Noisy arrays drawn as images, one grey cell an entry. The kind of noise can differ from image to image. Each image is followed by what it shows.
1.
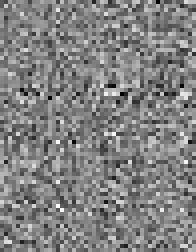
low rank plus noise
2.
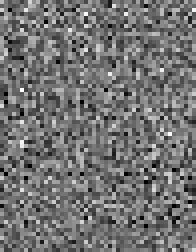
low rank plus noise
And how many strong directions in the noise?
five to eight
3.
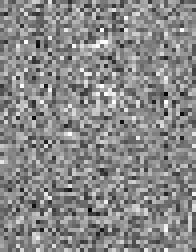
low rank plus noise
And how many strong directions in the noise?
five to eight
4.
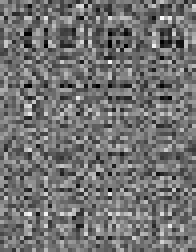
low rank plus noise
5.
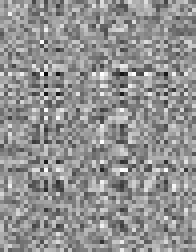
low rank plus noise
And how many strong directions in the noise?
one
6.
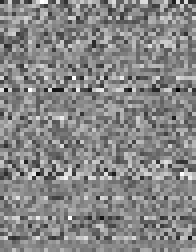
rows of uneven size
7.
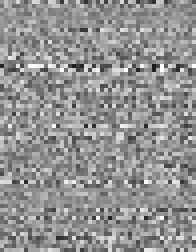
rows of uneven size
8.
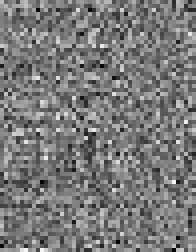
low rank plus noise
